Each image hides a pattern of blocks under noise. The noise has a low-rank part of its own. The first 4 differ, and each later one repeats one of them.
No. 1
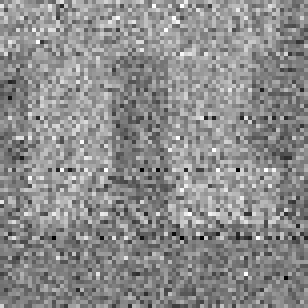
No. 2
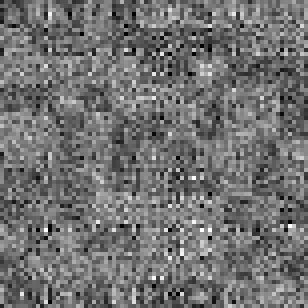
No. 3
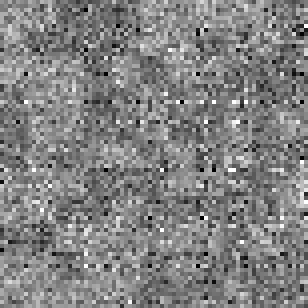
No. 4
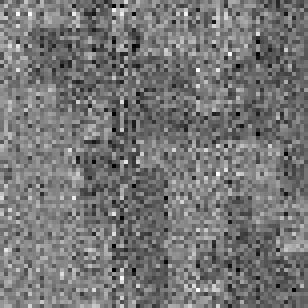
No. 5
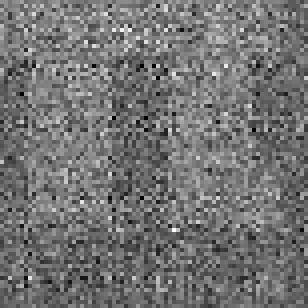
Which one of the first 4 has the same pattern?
1
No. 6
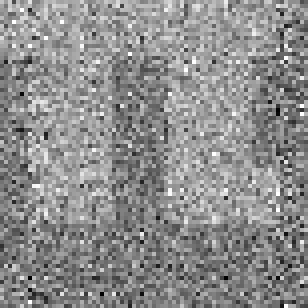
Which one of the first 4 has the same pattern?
1
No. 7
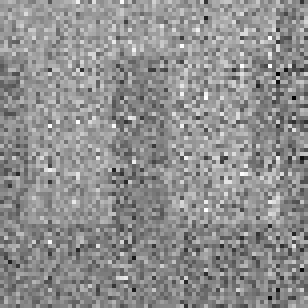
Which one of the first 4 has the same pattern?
1
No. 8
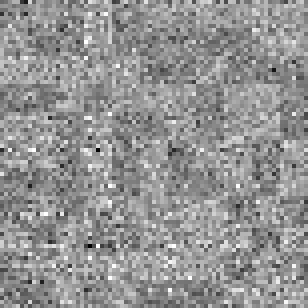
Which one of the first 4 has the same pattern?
2
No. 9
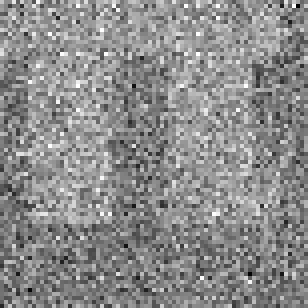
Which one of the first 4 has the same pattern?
1
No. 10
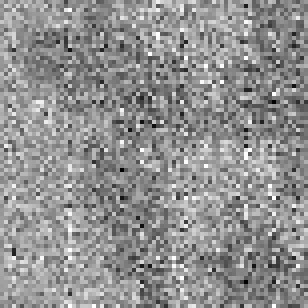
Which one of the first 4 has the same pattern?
4
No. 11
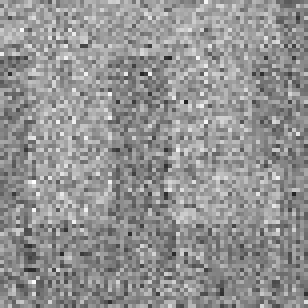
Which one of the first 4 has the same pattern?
1
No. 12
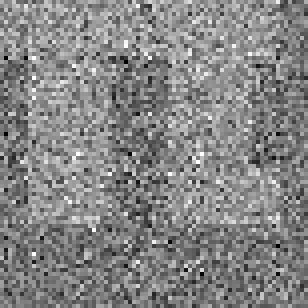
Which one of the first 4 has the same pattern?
1
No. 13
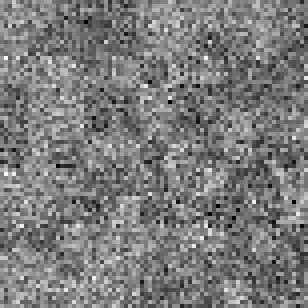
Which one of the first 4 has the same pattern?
3
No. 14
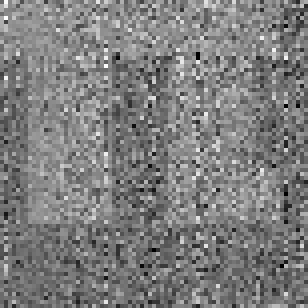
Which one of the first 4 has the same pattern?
1
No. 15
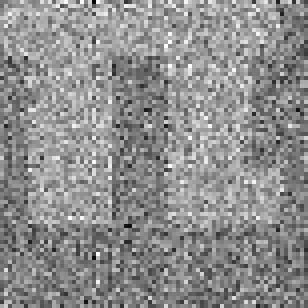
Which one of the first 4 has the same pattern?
1
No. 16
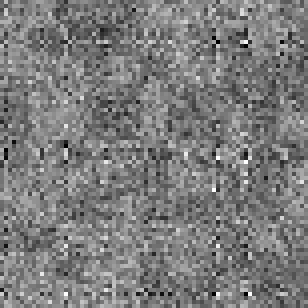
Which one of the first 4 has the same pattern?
3
